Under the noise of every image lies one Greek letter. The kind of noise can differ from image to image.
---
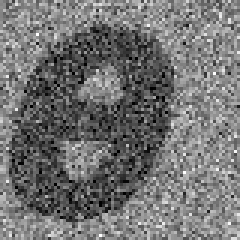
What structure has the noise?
independent entries
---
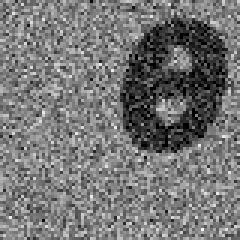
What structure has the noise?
independent entries
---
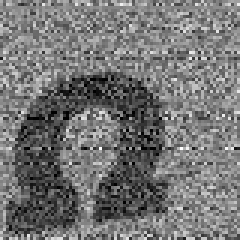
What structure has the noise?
rows of uneven size
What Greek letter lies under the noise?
omega
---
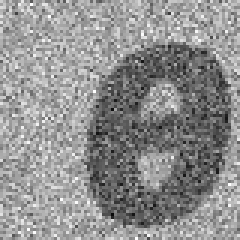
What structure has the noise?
independent entries
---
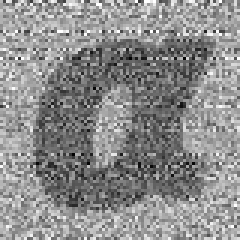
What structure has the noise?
rows of uneven size
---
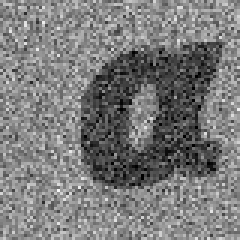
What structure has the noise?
independent entries
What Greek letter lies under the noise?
alpha
